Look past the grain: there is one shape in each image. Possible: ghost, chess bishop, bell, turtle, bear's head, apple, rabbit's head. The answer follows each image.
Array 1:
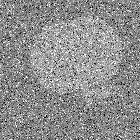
apple
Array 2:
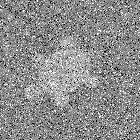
turtle
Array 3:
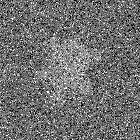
turtle
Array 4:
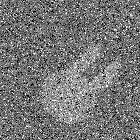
rabbit's head
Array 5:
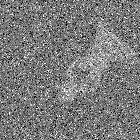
chess bishop
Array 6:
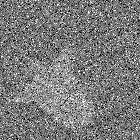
bell
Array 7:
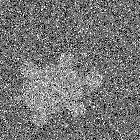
turtle
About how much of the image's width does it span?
two thirds
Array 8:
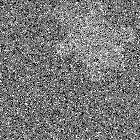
turtle
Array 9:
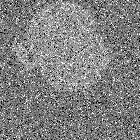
apple
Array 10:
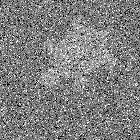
turtle
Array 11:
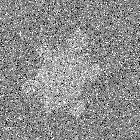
turtle
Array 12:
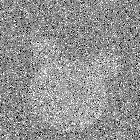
bear's head
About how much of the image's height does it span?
two thirds
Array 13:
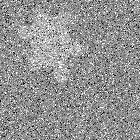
turtle
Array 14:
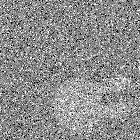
rabbit's head
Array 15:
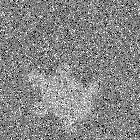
turtle
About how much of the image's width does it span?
half
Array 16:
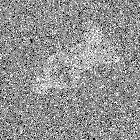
chess bishop
